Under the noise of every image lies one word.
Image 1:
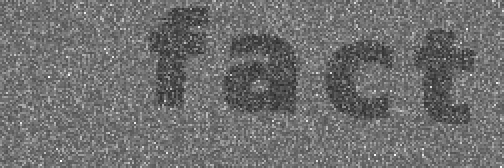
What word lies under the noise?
fact
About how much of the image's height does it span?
two thirds
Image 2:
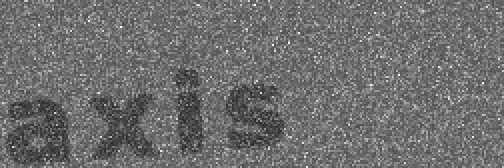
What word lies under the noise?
axis
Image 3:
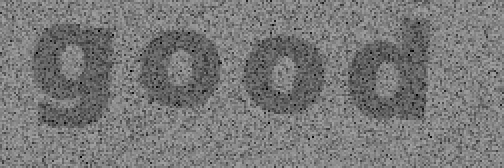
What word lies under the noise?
good
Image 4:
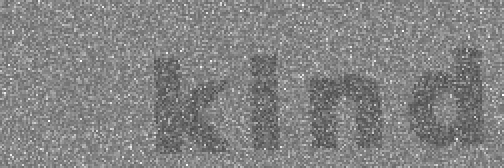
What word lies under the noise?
kind
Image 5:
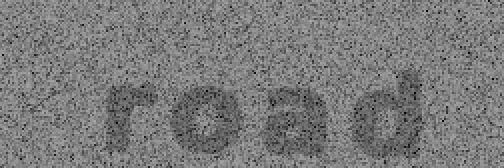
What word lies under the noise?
road
